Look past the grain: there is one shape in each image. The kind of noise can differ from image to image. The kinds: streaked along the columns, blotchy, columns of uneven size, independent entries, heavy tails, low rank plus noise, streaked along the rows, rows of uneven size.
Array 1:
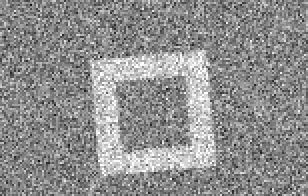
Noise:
independent entries
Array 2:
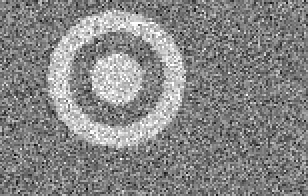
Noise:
independent entries
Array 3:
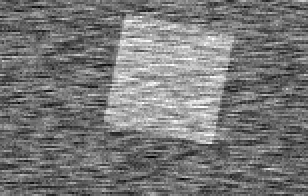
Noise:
streaked along the rows
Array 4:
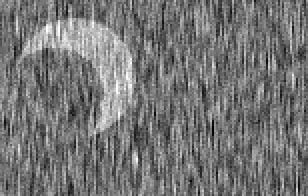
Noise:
streaked along the columns
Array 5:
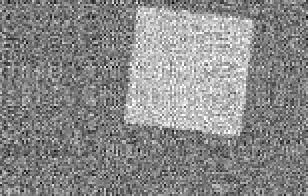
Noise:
low rank plus noise
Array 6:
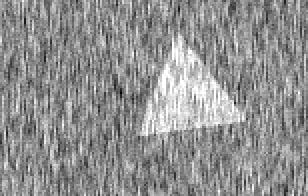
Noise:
streaked along the columns
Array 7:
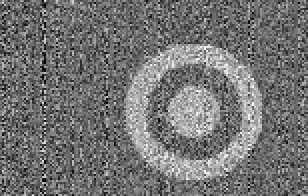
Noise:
columns of uneven size
